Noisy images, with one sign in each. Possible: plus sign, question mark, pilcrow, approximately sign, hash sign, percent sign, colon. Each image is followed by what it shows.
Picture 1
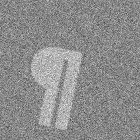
pilcrow
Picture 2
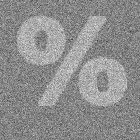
percent sign
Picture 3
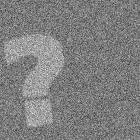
question mark
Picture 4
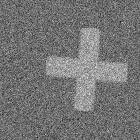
plus sign
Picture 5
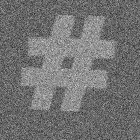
hash sign
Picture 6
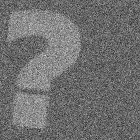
question mark
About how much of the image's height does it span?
nearly all
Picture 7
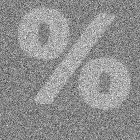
percent sign
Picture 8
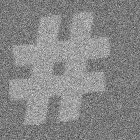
hash sign
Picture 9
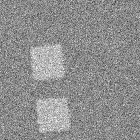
colon
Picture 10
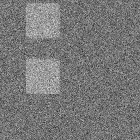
colon
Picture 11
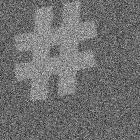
hash sign
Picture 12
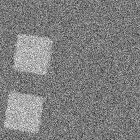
colon
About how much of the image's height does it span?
two thirds
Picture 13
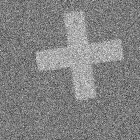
plus sign
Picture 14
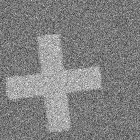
plus sign
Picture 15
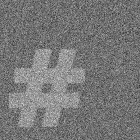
hash sign
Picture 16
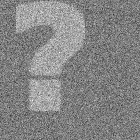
question mark
